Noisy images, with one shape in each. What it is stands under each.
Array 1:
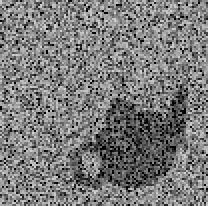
teapot
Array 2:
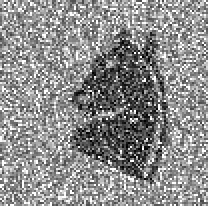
chess knight
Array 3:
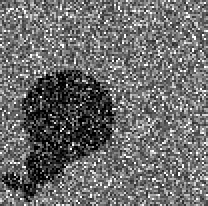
pear
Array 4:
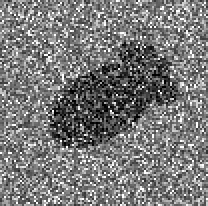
footprint
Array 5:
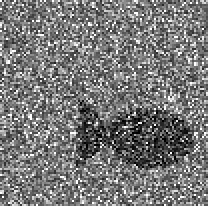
fish
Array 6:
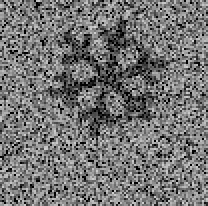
snowflake
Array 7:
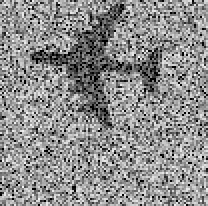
airplane
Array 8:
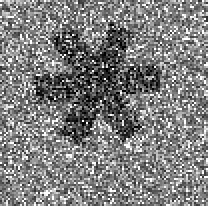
asterisk
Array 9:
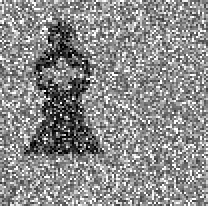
chess bishop
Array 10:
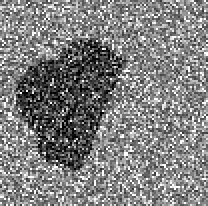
cloud
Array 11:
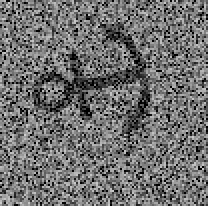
anchor
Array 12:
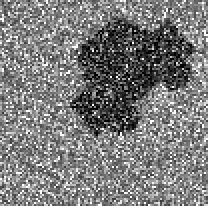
car
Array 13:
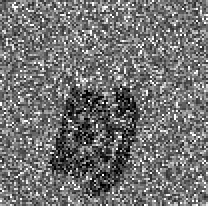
telephone
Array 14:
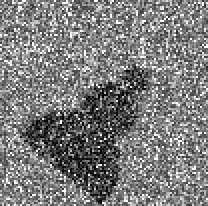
chess pawn
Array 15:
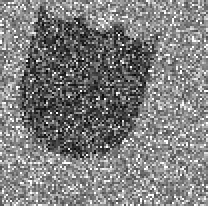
ghost
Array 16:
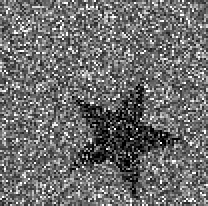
star
